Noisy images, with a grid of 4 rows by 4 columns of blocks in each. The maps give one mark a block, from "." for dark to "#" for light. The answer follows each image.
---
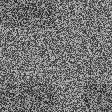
. . # #
# # # #
# # # #
. . # .
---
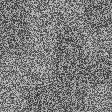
. # # .
. # . #
# # . .
# . . #
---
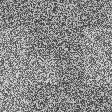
. . . .
# . . #
# # . #
# . . .
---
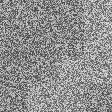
. . . #
. . . #
. . # #
. # # .
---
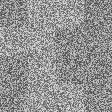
. # # .
# # . .
. # . .
. # # .
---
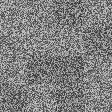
# # . #
# # # .
# . . #
. # . #
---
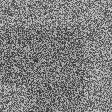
# # # #
. . . #
. . . #
# . . #
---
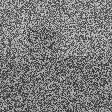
# # # #
# . # #
. . . .
. . . .
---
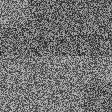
# . . .
. . . .
# # # #
# # # .
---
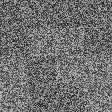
. . . .
. # # .
# . # #
# . . #
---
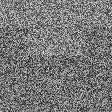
# # # #
. # # .
. . . .
. . . .
